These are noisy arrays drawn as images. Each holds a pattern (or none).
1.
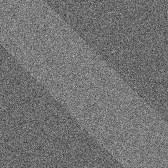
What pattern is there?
a diagonal band
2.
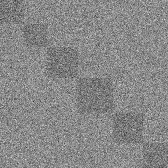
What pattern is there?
blocks along the diagonal
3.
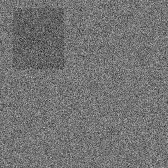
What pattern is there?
one block
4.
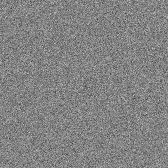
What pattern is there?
only noise
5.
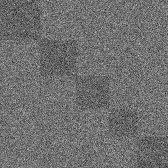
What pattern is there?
blocks along the diagonal
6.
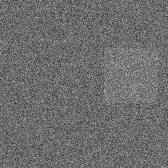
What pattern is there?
one block
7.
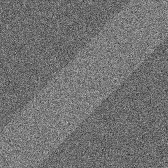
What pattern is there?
a diagonal band
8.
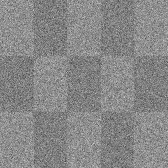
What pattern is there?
a checkerboard
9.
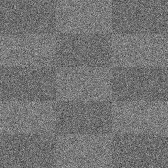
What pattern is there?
a checkerboard
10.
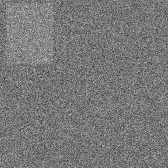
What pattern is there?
one block
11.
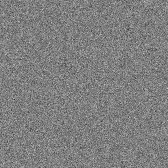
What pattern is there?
only noise
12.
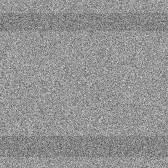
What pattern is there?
bands of rows
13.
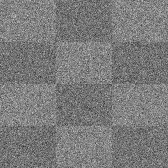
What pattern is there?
a checkerboard
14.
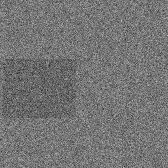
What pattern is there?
one block
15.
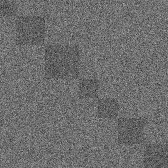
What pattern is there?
blocks along the diagonal
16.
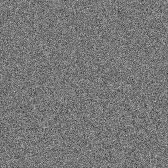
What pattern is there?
only noise
